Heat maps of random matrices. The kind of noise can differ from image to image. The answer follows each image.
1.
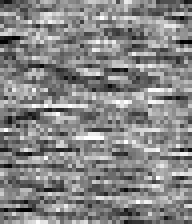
streaked along the rows
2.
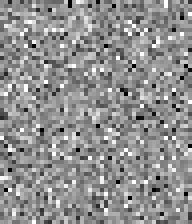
heavy tails
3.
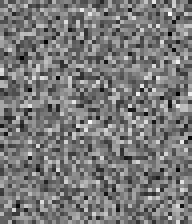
independent entries
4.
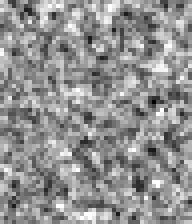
blotchy
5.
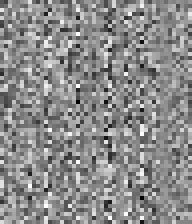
columns of uneven size
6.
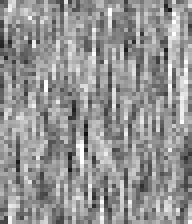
streaked along the columns
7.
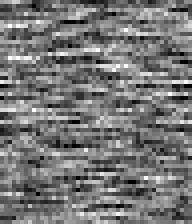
streaked along the rows
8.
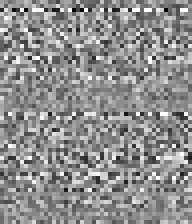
rows of uneven size
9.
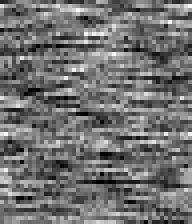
streaked along the rows
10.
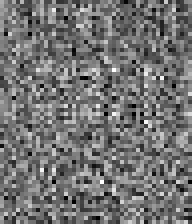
low rank plus noise
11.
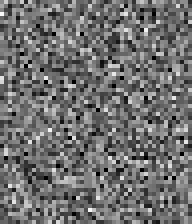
independent entries
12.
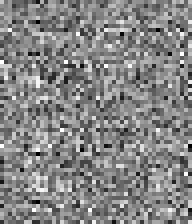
low rank plus noise
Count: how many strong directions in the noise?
three or four
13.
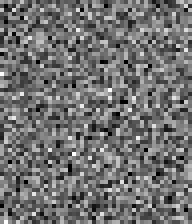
independent entries
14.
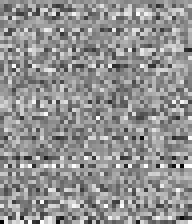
rows of uneven size
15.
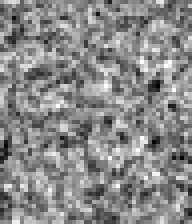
blotchy
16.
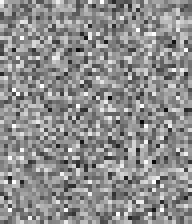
independent entries
